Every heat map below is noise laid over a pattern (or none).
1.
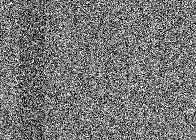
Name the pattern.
one vertical stripe
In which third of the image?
left
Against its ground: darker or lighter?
darker
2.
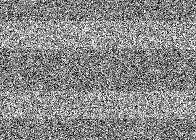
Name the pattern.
horizontal stripes
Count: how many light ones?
2
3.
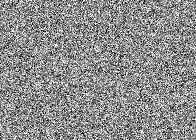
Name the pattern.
only noise
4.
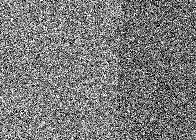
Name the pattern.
a sharp edge
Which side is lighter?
left
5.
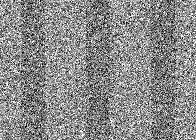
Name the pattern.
vertical stripes
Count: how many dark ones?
3
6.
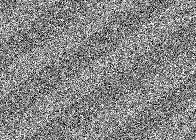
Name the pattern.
diagonal stripes
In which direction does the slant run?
bottom left to top right
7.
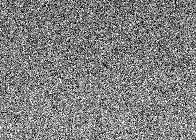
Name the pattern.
a smooth slope
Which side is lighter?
bottom
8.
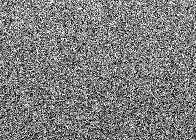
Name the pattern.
a smooth slope
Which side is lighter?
top
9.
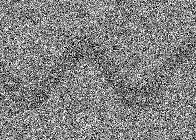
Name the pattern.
a wavy band
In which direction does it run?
left to right
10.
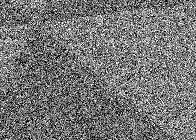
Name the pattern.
spokes from one point
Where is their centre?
top left
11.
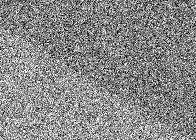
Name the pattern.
a sharp edge
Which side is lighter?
bottom left
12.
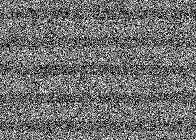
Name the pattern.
horizontal stripes
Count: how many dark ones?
5
